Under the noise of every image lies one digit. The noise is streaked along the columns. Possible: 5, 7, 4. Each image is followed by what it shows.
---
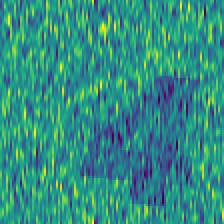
4
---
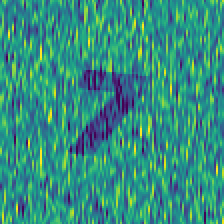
7
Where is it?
centre
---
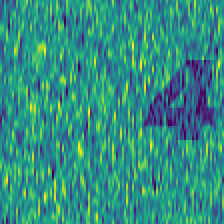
4
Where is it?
middle right
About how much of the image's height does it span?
a third
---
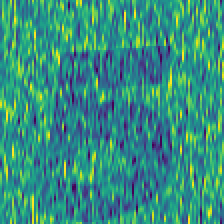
5
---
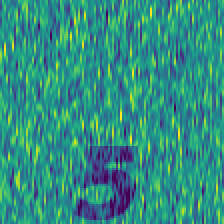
5
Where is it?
bottom middle
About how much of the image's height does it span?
a third
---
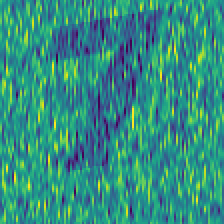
7
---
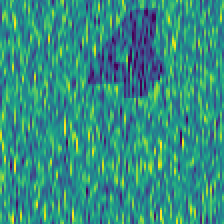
4
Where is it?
top middle
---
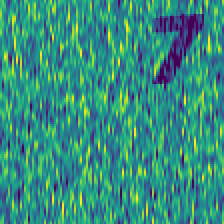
7
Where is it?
top right
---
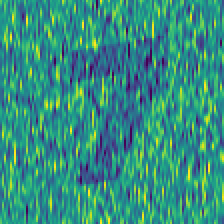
7
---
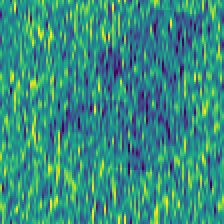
4
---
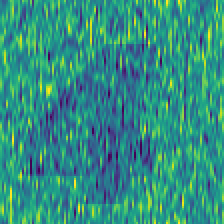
4
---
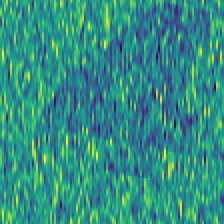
4
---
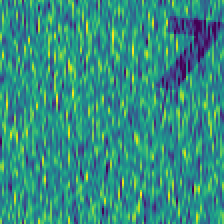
7
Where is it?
top right
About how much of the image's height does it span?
a third
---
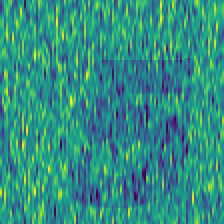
5
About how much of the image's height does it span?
two thirds
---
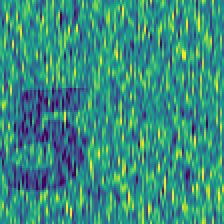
5
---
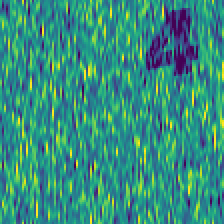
4
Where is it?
top right
